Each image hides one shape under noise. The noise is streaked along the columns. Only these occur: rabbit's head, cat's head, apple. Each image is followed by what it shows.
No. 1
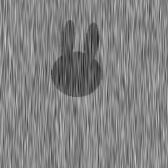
rabbit's head
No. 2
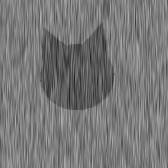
cat's head
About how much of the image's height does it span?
half
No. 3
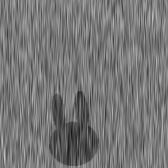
rabbit's head
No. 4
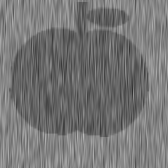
apple
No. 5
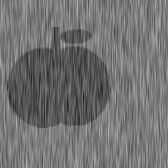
apple
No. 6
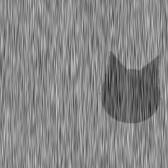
cat's head
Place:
middle right
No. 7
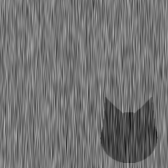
cat's head
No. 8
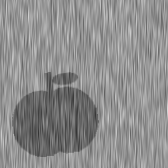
apple
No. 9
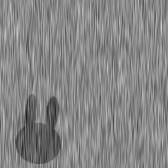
rabbit's head
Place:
bottom left
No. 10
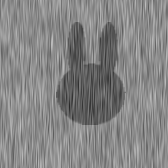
rabbit's head
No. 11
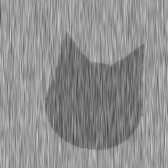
cat's head
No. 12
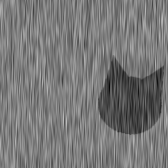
cat's head
